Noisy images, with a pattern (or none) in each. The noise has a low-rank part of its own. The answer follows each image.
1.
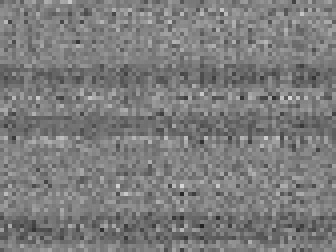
bands of rows
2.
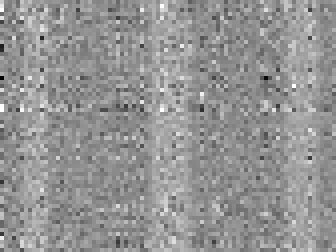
bands of columns
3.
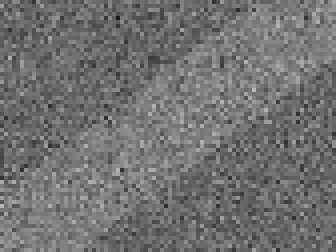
a diagonal band
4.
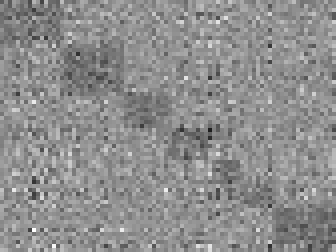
blocks along the diagonal
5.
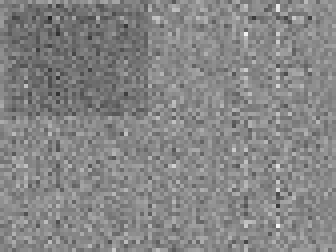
one block
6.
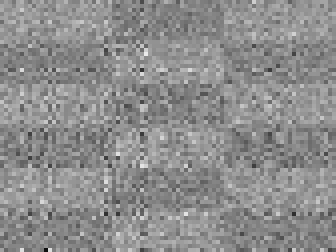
a checkerboard
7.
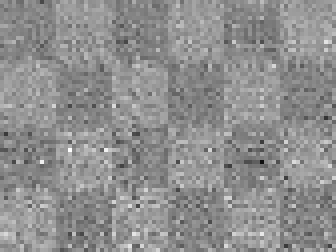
a checkerboard
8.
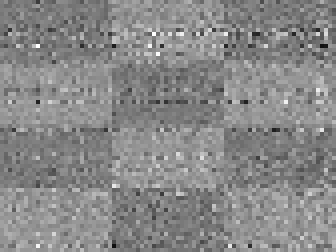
a checkerboard
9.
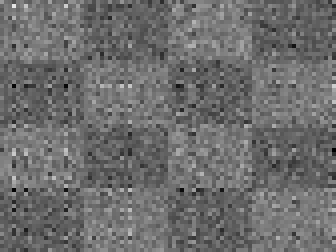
a checkerboard
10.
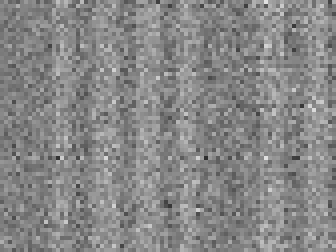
bands of columns
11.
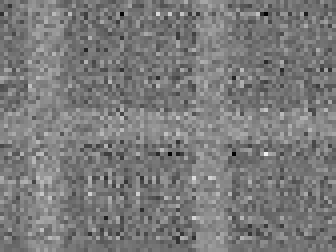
bands of rows crossing bands of columns
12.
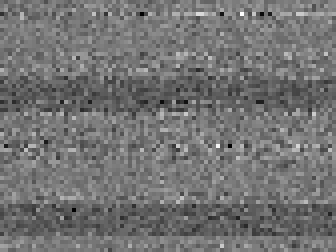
bands of rows
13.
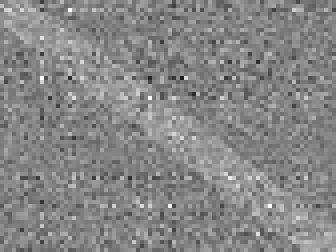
a diagonal band
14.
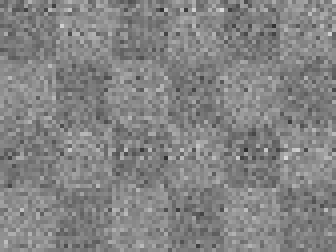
a checkerboard
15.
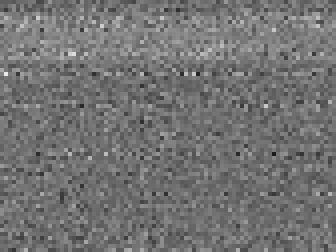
one band of rows
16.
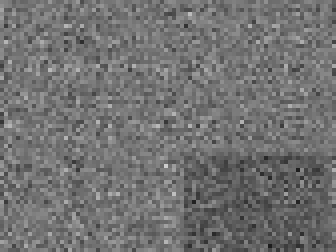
one block
